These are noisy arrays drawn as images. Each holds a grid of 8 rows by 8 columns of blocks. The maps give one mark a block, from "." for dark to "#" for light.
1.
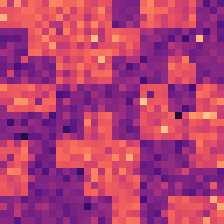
# # # # . # # .
. # # # # . . .
. . # # . . # .
# # . . . # . #
. . . # . # # #
# . # # # . . #
# . . # # . . .
. . . . # . # #
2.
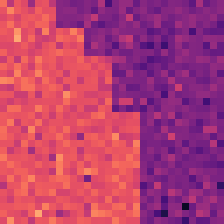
# # . . . . . .
# # # . . . . .
# # # # . . . .
# # # # . . . .
# # # # # . . .
# # # # # . . .
# # # # # . . .
# # # # # . . .
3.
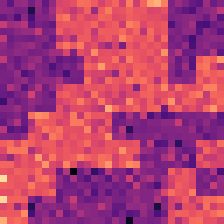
. . # # # # . .
. . # # # # . .
. . . # # # . #
. . # # # # # #
. # # # . . . .
# # # # # . . #
# # . . . . # .
# . . . . . # #
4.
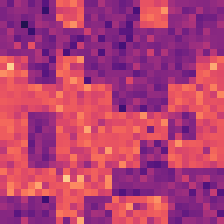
. . # . . # . .
. . . . . . . .
# . # . . . . #
# # # # . . # #
# . # # # # . #
# . # # # . # #
# # # # . . . .
. . # . # # . .
